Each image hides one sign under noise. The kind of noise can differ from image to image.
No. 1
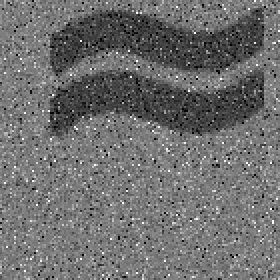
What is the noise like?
heavy tails
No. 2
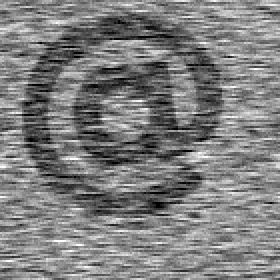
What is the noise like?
streaked along the rows
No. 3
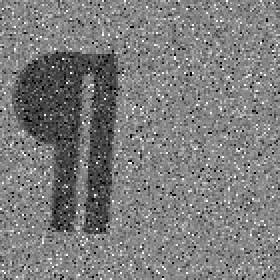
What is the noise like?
heavy tails
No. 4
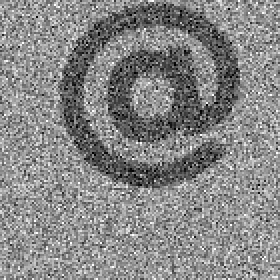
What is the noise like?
independent entries
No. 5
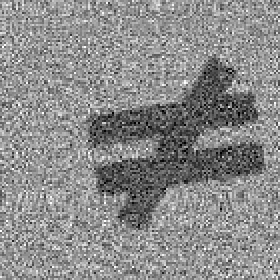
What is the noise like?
low rank plus noise
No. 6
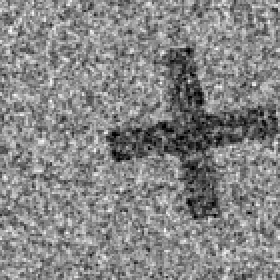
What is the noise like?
blotchy
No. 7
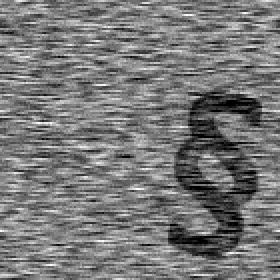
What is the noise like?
streaked along the rows
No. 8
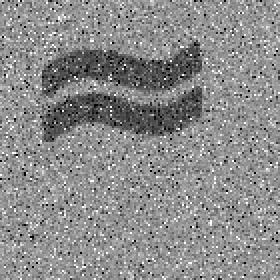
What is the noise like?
heavy tails
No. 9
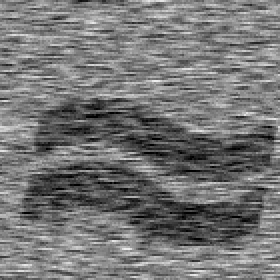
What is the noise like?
streaked along the rows
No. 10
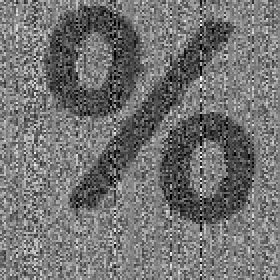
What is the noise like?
columns of uneven size
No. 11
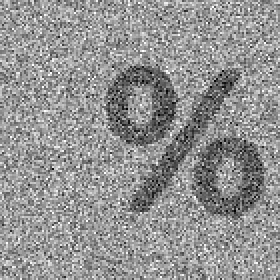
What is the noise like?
independent entries
